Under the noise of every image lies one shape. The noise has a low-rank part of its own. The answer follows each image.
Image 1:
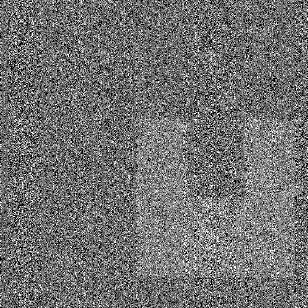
square with a notch
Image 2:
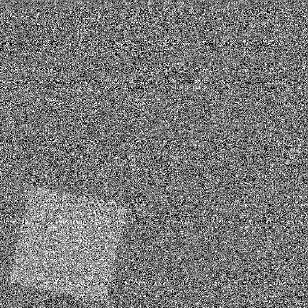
square
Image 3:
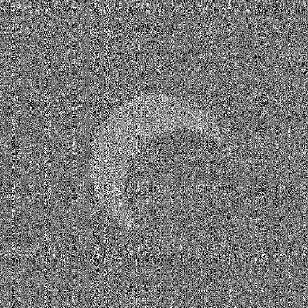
crescent
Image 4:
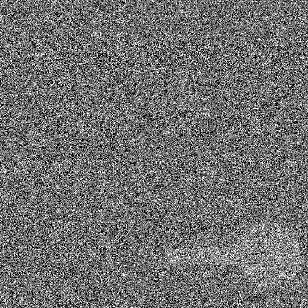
lollipop
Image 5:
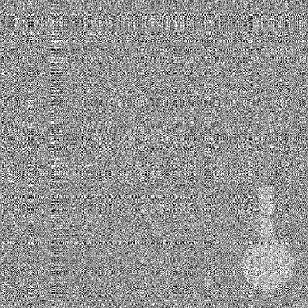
lollipop
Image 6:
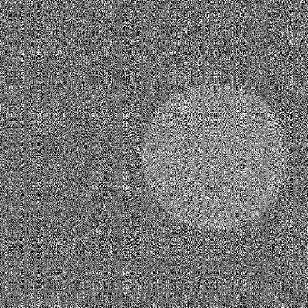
disc
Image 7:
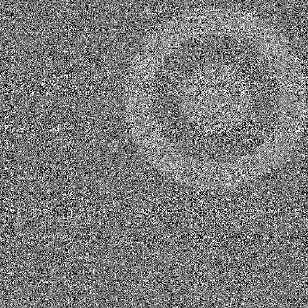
bullseye
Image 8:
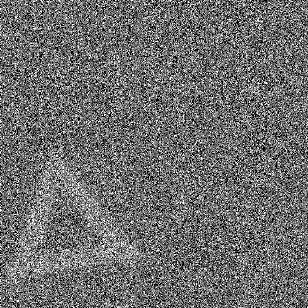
triangle frame
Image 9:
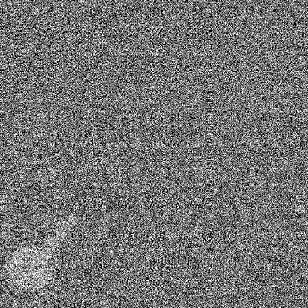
lollipop
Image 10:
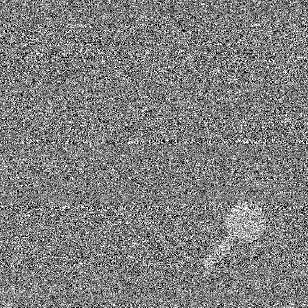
lollipop
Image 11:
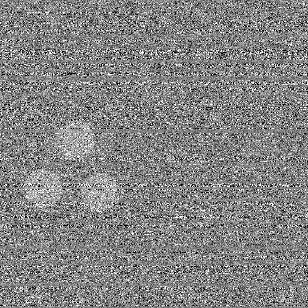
three dots
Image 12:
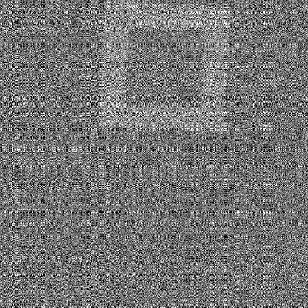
square frame
